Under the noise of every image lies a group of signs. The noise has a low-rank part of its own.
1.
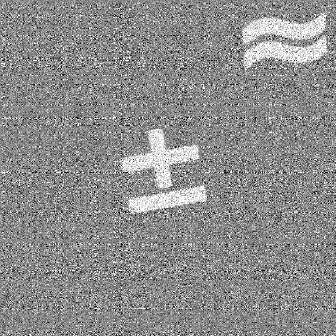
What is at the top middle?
nothing
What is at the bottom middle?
nothing
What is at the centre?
plus-minus sign
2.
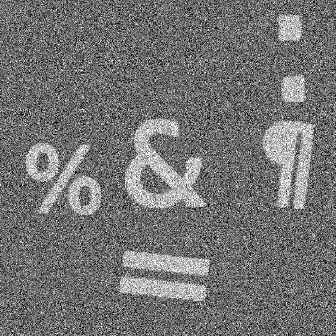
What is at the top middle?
nothing
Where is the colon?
top right
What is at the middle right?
pilcrow
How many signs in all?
5
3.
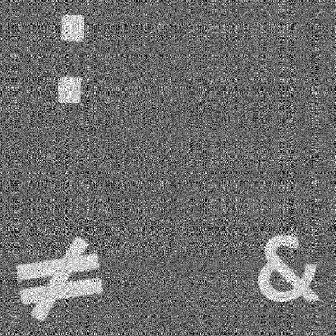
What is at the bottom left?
not-equal sign
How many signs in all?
3
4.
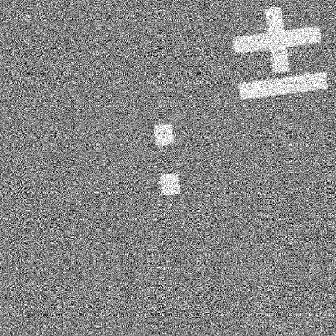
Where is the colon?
centre
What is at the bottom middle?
nothing
